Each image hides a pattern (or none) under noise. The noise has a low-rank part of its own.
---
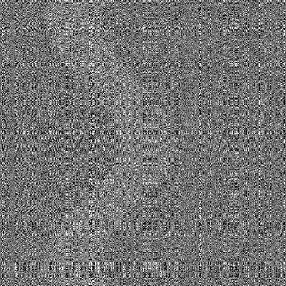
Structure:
a wavy band
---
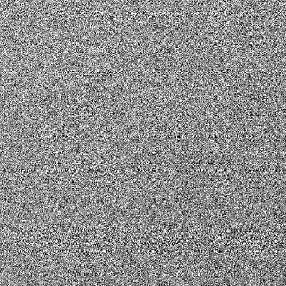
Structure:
a smooth slope
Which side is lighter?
top left
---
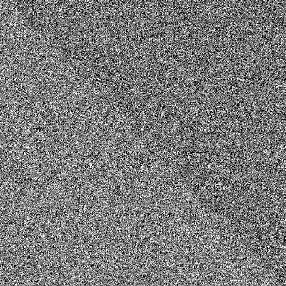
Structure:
a sharp edge
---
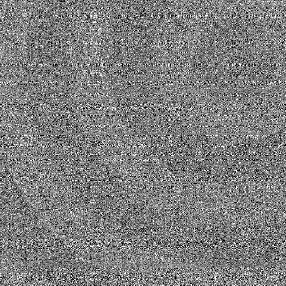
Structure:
rings round one point
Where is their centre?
top right
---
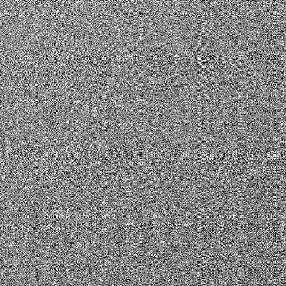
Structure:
a smooth slope
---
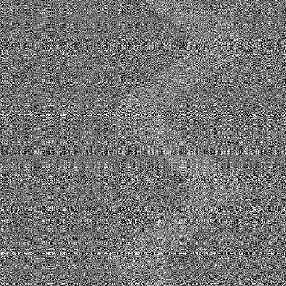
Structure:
a wavy band
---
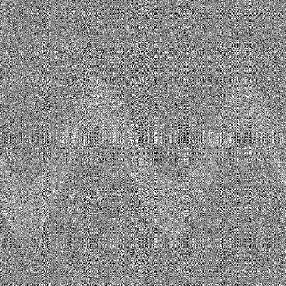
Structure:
a wavy band
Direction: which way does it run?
left to right
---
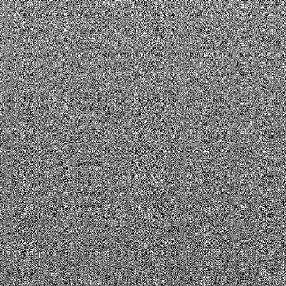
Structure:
a smooth slope
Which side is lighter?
top
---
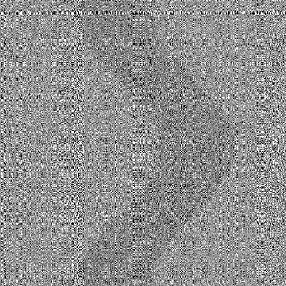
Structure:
a wavy band
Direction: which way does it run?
top to bottom
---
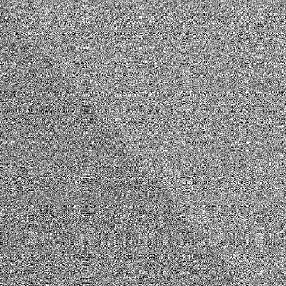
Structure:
a sharp edge
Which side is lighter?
top right
